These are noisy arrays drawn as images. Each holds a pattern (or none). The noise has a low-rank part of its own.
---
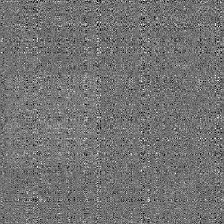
one block
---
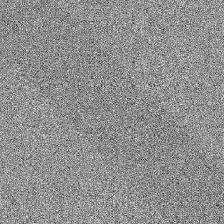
a diagonal band
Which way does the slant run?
top left to bottom right
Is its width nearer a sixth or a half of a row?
a half
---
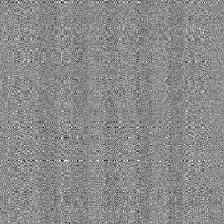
bands of columns
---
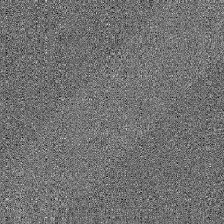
a diagonal band
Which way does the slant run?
bottom left to top right
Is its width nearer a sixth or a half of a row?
a half
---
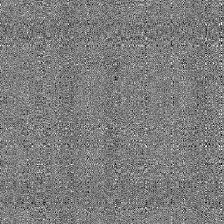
bands of rows crossing bands of columns
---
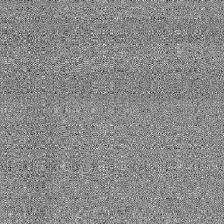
bands of rows crossing bands of columns
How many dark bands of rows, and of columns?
2 and 1
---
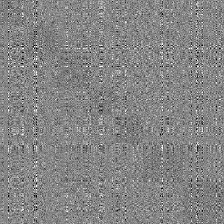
blocks along the diagonal
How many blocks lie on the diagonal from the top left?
7
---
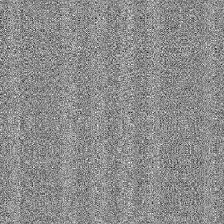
bands of columns
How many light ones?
6
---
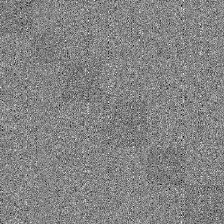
blocks along the diagonal
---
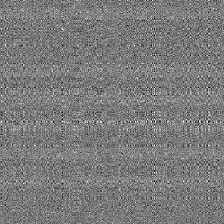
bands of rows
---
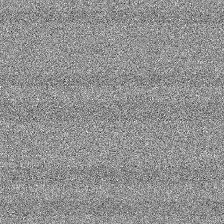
bands of rows
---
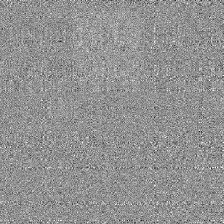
one block
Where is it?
top middle
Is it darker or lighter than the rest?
lighter
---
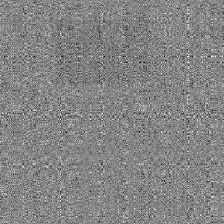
one block
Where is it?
top middle
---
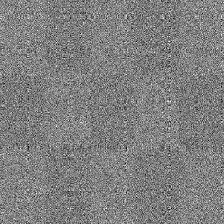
a checkerboard
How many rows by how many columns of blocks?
3 by 5
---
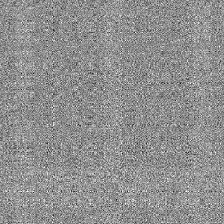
bands of rows crossing bands of columns
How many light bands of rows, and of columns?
1 and 3
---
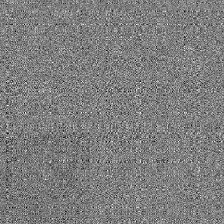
one block
